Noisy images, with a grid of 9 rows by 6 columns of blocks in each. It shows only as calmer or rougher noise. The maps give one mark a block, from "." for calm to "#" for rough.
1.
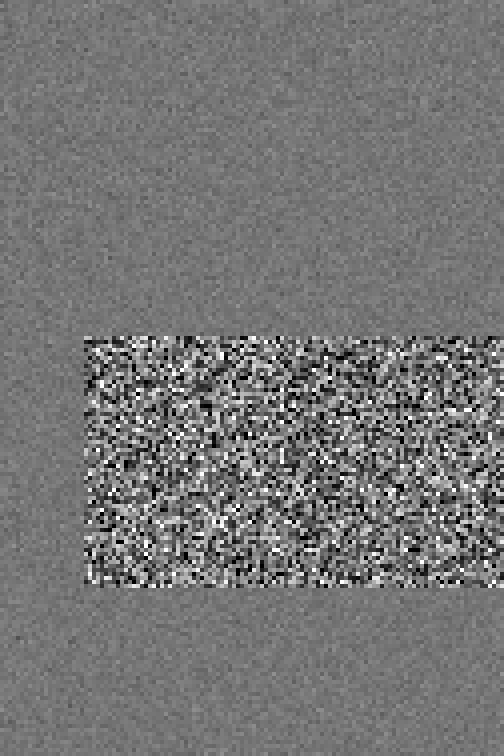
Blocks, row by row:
. . . . . .
. . . . . .
. . . . . .
. . . . . .
. # # # # #
. # # # # #
. # # # # #
. . . . . .
. . . . . .
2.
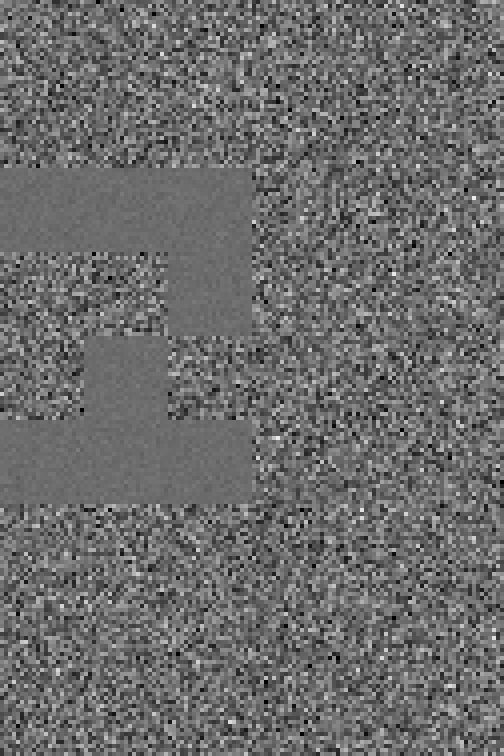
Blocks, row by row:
# # # # # #
# # # # # #
. . . # # #
# # . # # #
# . # # # #
. . . # # #
# # # # # #
# # # # # #
# # # # # #
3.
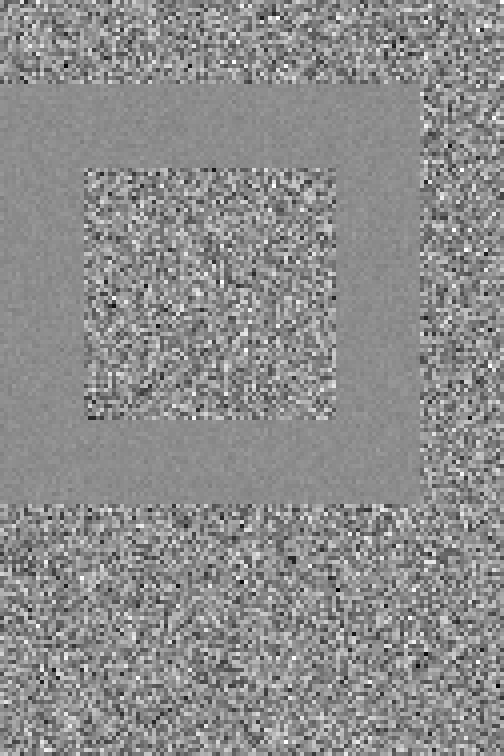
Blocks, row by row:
# # # # # #
. . . . . #
. # # # . #
. # # # . #
. # # # . #
. . . . . #
# # # # # #
# # # # # #
# # # # # #
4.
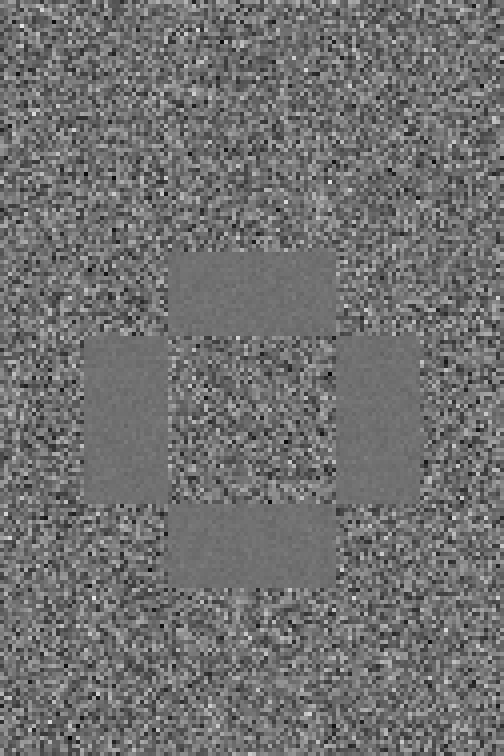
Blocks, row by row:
# # # # # #
# # # # # #
# # # # # #
# # . . # #
# . # # . #
# . # # . #
# # . . # #
# # # # # #
# # # # # #
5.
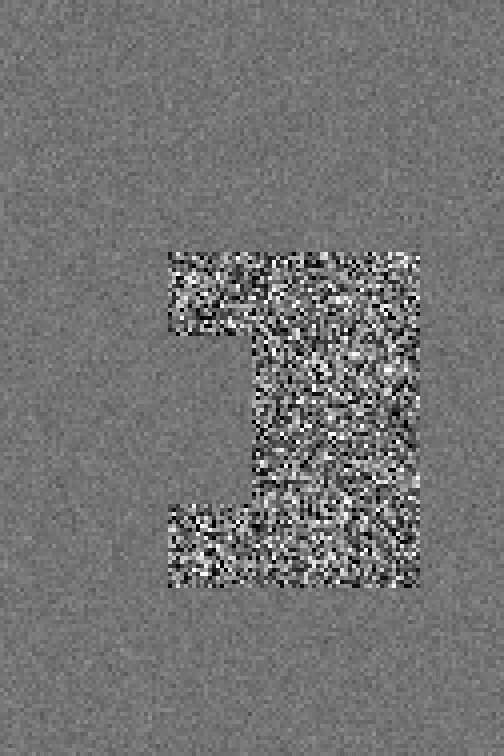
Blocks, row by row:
. . . . . .
. . . . . .
. . . . . .
. . # # # .
. . . # # .
. . . # # .
. . # # # .
. . . . . .
. . . . . .
